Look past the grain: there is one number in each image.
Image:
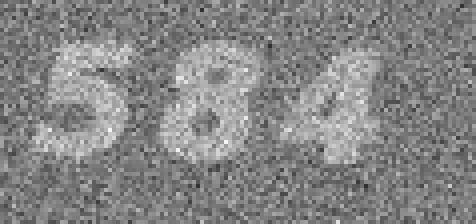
584
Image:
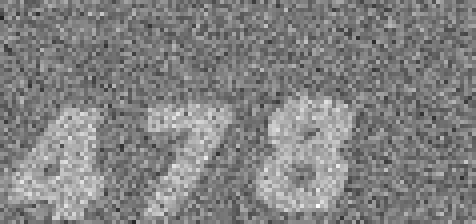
478
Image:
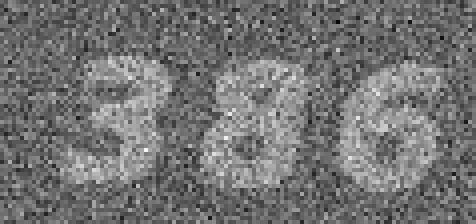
386
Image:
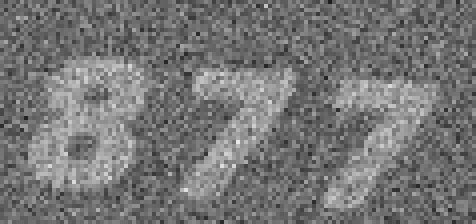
877
